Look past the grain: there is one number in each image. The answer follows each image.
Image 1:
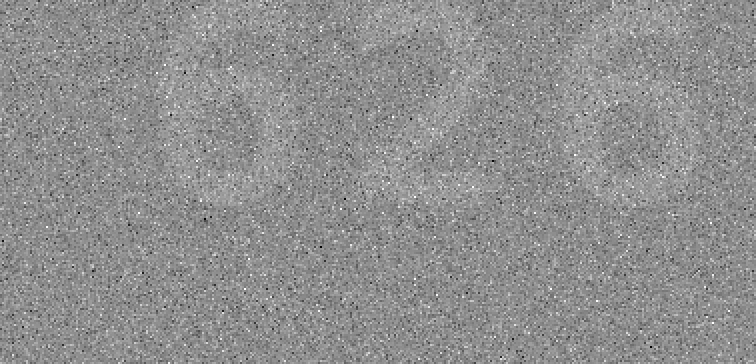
626
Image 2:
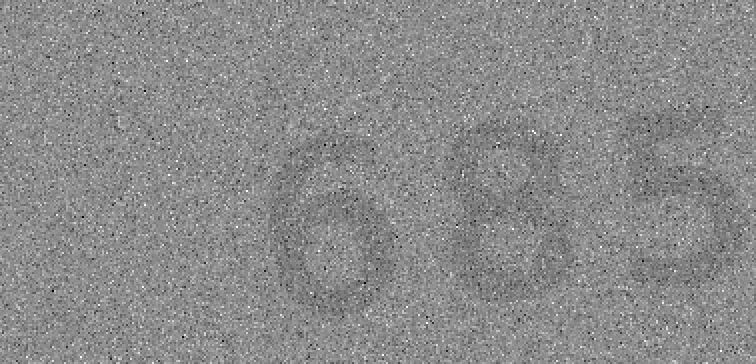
685
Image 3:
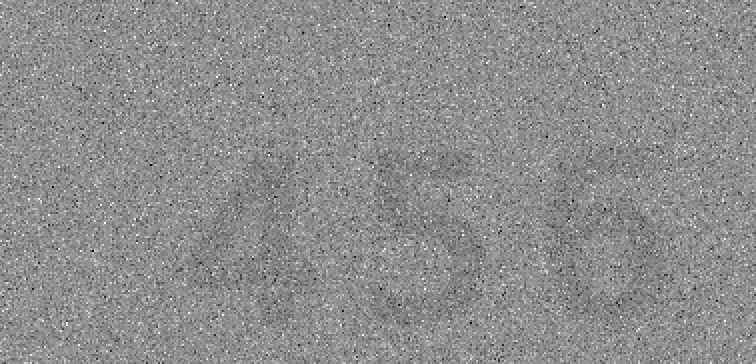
456
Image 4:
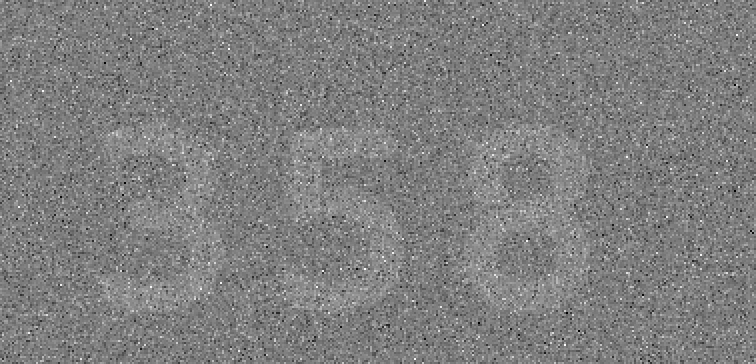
358
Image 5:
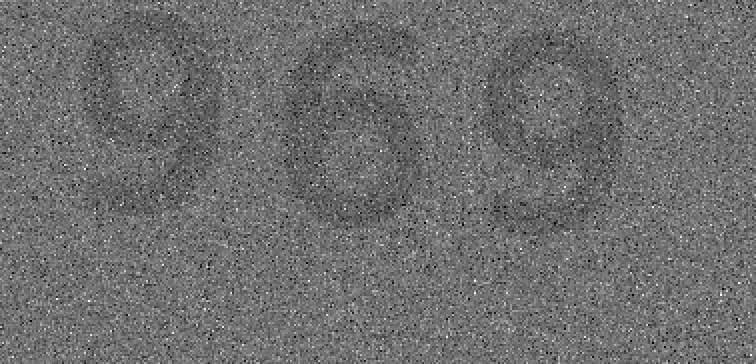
969
